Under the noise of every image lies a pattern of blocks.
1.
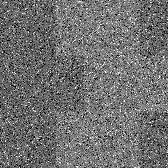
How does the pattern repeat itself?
top and bottom mirror each other
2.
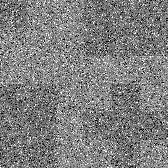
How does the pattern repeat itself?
mirrored about the diagonal from the top left
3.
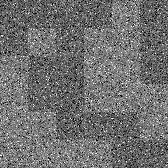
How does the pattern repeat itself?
no symmetry
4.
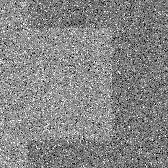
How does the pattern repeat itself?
top and bottom mirror each other
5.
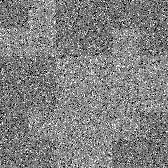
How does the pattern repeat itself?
mirrored about the diagonal from the top left
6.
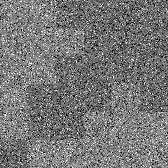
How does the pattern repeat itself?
mirrored about the diagonal from the bottom left
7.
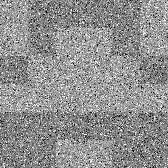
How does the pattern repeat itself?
left and right mirror each other
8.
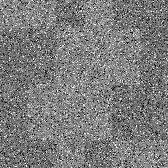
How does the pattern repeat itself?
the same after a half turn
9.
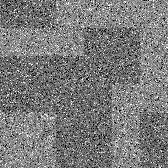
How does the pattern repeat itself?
mirrored about the diagonal from the bottom left
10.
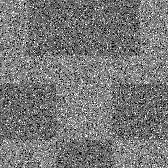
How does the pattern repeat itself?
left and right mirror each other
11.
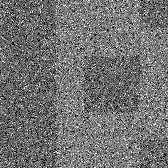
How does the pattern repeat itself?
top and bottom mirror each other
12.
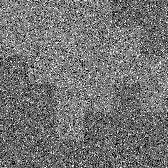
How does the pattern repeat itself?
no symmetry
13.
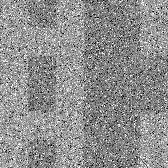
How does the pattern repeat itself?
top and bottom mirror each other
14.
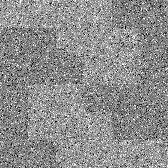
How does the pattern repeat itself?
the same after a half turn
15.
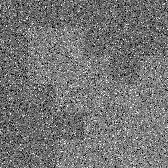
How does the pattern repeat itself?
mirrored about the diagonal from the top left
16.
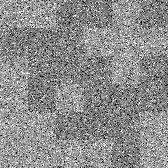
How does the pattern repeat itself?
mirrored about the diagonal from the bottom left
